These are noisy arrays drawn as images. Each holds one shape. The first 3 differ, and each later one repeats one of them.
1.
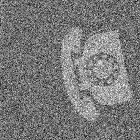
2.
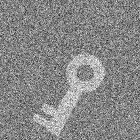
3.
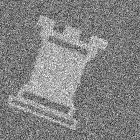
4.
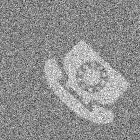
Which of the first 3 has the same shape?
1
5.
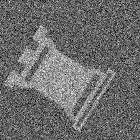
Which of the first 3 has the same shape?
3
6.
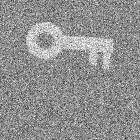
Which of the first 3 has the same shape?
2
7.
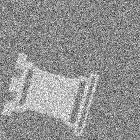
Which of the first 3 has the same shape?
3
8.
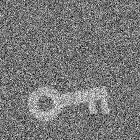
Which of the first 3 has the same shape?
2
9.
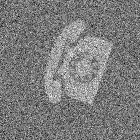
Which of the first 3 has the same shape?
1
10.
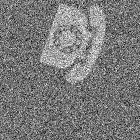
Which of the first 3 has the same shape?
1
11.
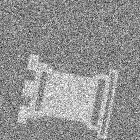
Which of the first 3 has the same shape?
3
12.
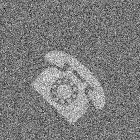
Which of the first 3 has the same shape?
1
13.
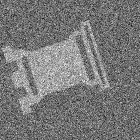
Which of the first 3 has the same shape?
3
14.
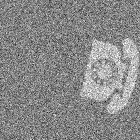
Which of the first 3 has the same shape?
1
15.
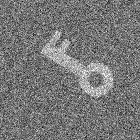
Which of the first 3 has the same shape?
2
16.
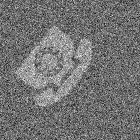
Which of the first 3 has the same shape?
1
